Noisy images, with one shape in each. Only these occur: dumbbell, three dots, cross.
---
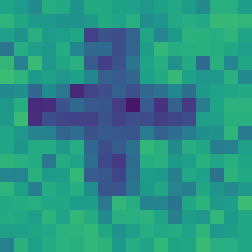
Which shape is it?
cross
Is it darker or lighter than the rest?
darker
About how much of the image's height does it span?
two thirds
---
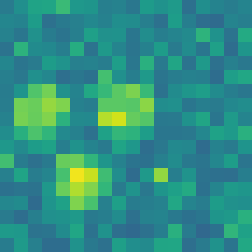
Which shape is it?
three dots
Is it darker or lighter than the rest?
lighter
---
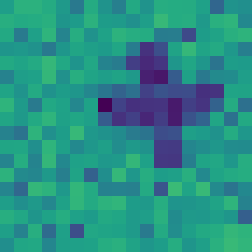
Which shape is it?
cross
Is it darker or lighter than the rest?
darker
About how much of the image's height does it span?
half
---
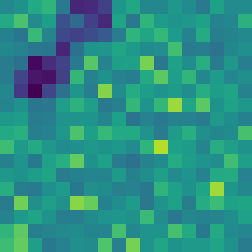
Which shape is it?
dumbbell
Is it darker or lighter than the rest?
darker
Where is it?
top left
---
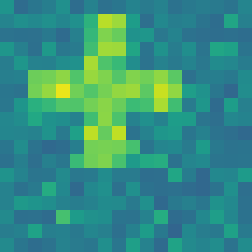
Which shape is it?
cross
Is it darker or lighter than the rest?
lighter
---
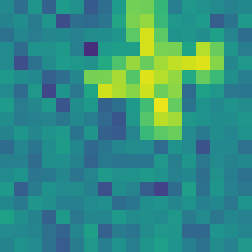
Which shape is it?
cross
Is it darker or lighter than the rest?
lighter
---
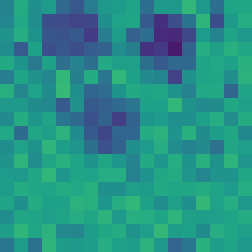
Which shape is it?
three dots
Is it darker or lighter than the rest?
darker
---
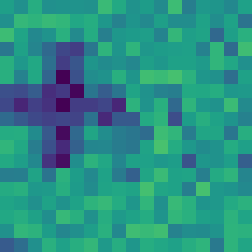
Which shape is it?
cross
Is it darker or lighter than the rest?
darker
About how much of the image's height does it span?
half
